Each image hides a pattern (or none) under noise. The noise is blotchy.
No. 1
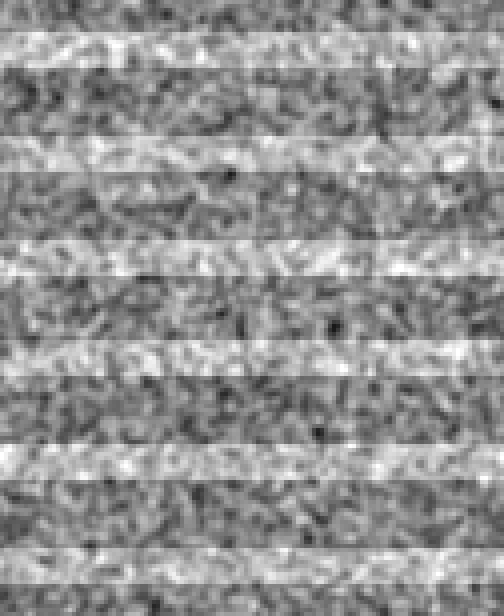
horizontal stripes
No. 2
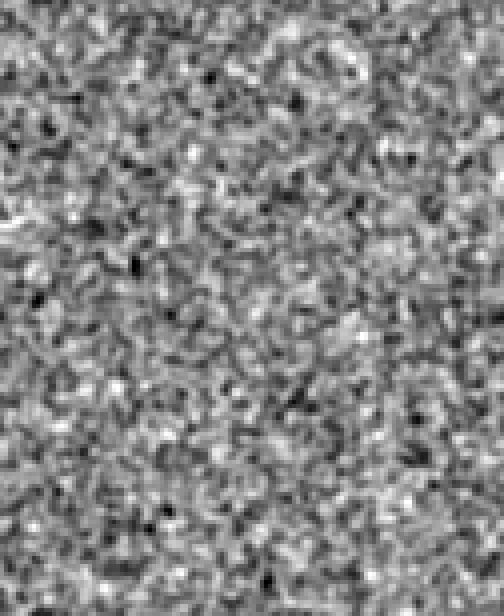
only noise
